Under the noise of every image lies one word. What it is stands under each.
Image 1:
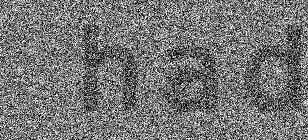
had
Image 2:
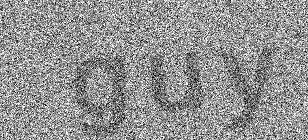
guy
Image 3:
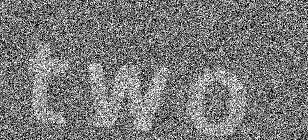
two
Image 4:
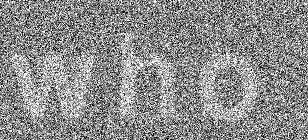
who
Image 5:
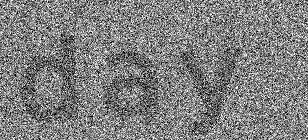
day
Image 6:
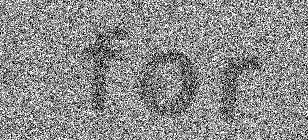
for
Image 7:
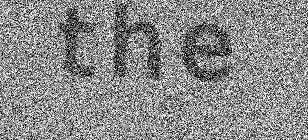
the
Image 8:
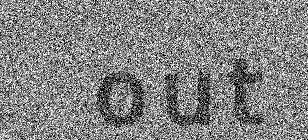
out
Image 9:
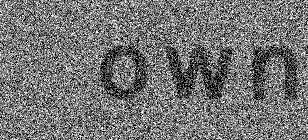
own
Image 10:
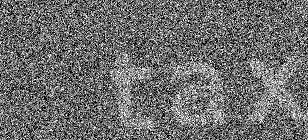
tax
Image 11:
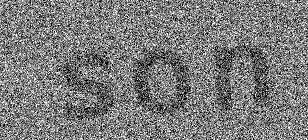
son
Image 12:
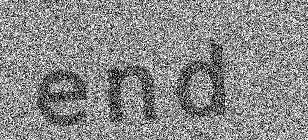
end
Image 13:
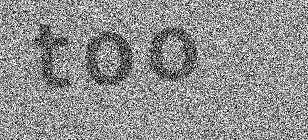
too
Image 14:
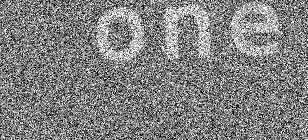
one
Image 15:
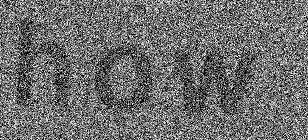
how
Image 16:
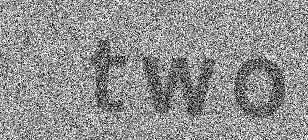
two
